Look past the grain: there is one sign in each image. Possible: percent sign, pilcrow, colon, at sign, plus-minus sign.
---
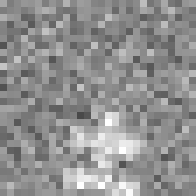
plus-minus sign
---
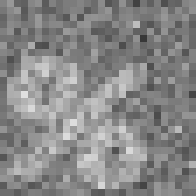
percent sign
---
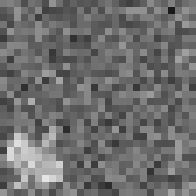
percent sign
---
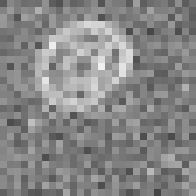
at sign
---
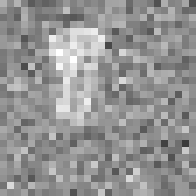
pilcrow
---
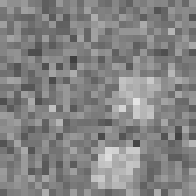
colon
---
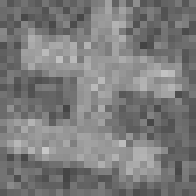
plus-minus sign
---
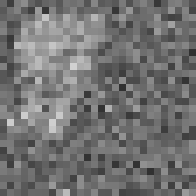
pilcrow
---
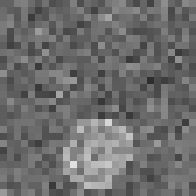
at sign
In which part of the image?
bottom middle
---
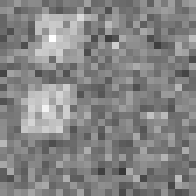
colon
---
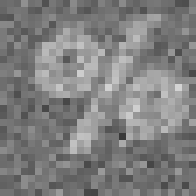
percent sign
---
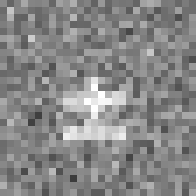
plus-minus sign
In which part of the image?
centre
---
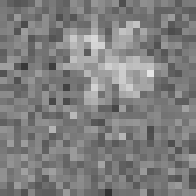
percent sign
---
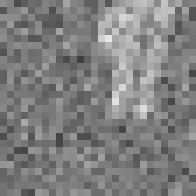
pilcrow
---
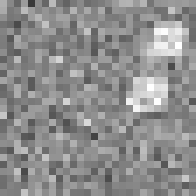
colon
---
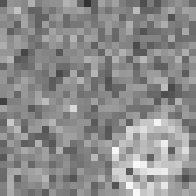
at sign
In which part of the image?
bottom right
